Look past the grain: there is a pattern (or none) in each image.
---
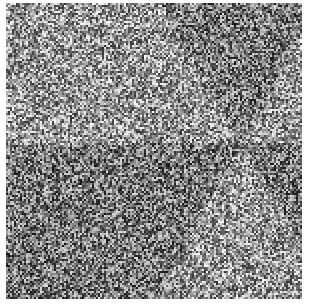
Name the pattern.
spokes from one point
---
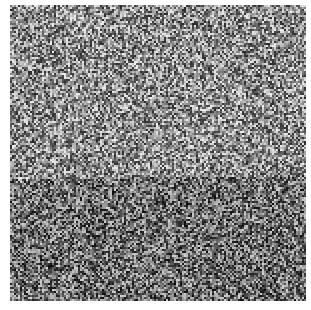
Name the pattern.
a sharp edge
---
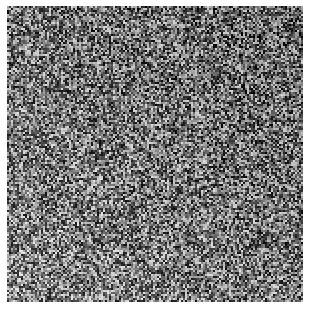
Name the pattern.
a smooth slope
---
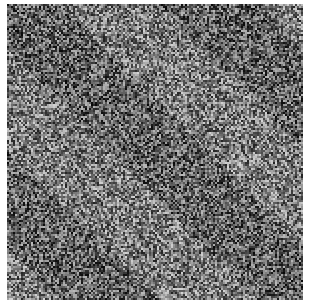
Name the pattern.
diagonal stripes
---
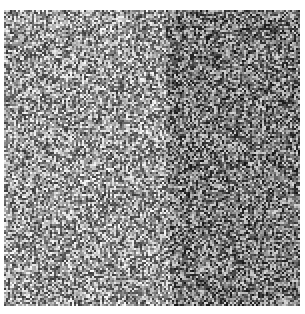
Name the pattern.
a sharp edge
